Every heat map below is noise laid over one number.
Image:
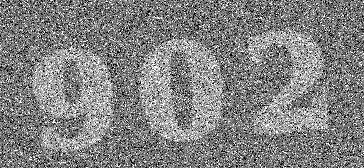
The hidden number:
902
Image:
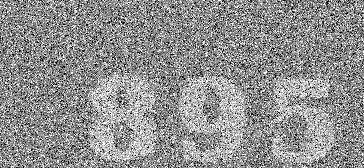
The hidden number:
895
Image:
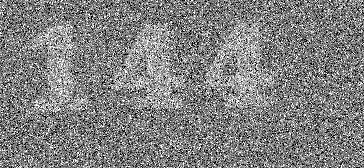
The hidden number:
144
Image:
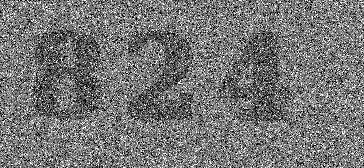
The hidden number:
824
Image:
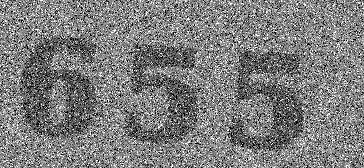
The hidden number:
655
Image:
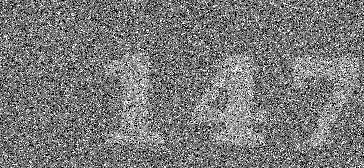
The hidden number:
147
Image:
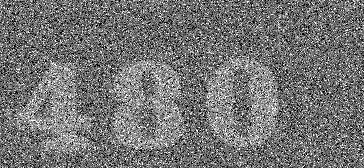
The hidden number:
480
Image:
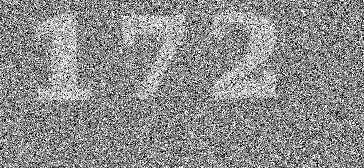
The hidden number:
172
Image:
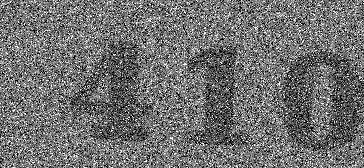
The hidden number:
410
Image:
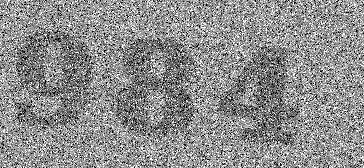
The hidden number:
984
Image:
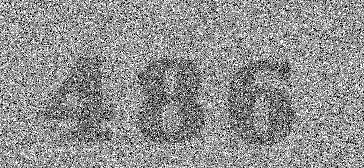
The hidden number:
486
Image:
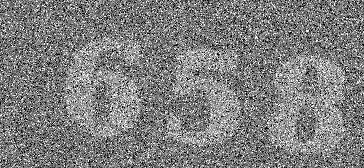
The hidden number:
658
